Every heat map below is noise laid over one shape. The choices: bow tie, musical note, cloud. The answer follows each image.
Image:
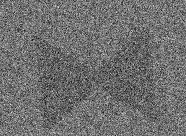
bow tie
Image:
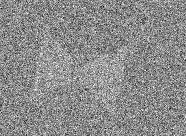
bow tie
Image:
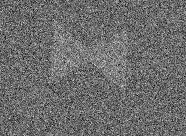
bow tie
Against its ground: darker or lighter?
lighter
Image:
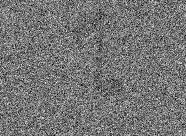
musical note
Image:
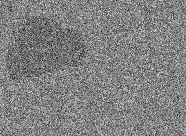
cloud
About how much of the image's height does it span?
half
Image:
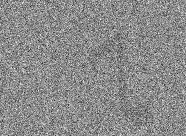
musical note
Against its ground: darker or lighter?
darker
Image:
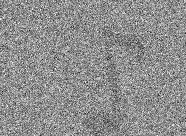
musical note
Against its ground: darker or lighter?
darker
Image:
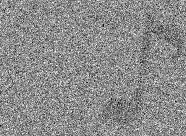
musical note
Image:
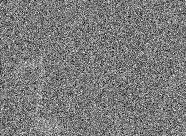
musical note
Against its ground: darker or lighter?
lighter
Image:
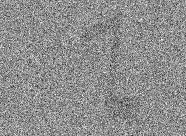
musical note
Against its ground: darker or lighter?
darker
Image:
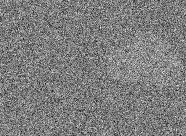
cloud
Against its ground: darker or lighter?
lighter
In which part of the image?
middle right
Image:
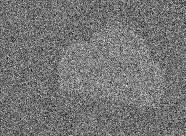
cloud
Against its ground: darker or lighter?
lighter
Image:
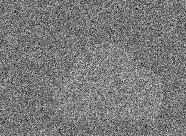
cloud
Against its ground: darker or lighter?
lighter
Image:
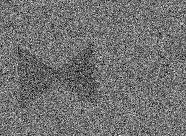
bow tie
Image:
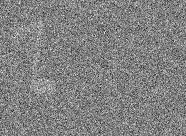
musical note
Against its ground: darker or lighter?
lighter
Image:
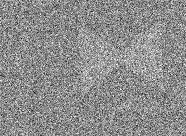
bow tie
